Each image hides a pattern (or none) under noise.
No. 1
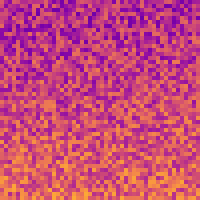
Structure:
a smooth slope
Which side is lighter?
bottom
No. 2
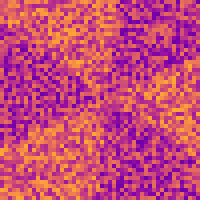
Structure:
spokes from one point
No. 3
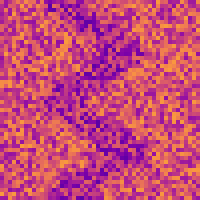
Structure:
a wavy band
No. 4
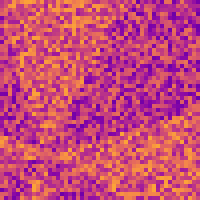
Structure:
spokes from one point
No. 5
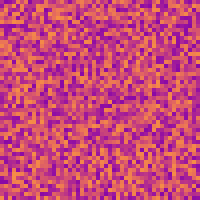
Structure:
only noise
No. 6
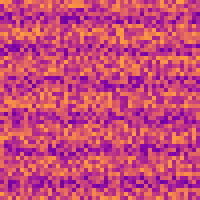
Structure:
horizontal stripes
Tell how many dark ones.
6
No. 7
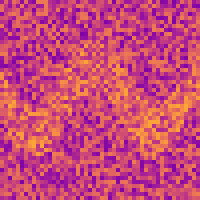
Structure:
a wavy band
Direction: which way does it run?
left to right
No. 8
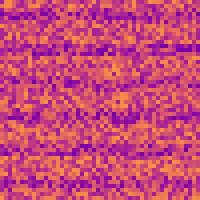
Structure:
horizontal stripes
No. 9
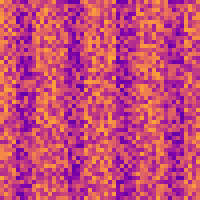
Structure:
vertical stripes
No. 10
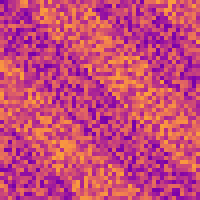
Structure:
diagonal stripes
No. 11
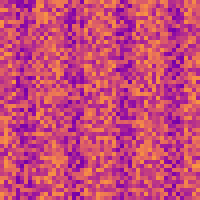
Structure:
vertical stripes
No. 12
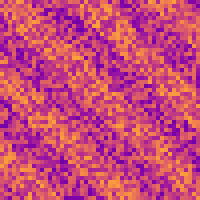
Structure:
diagonal stripes
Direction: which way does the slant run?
top left to bottom right
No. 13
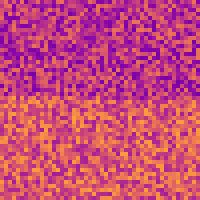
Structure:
a sharp edge
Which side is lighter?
bottom
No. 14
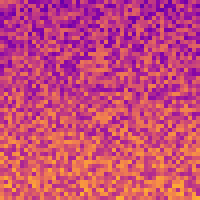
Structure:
a smooth slope
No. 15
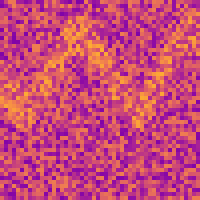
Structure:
a wavy band
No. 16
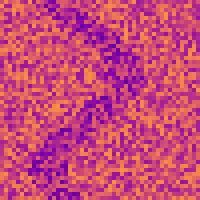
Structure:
a wavy band
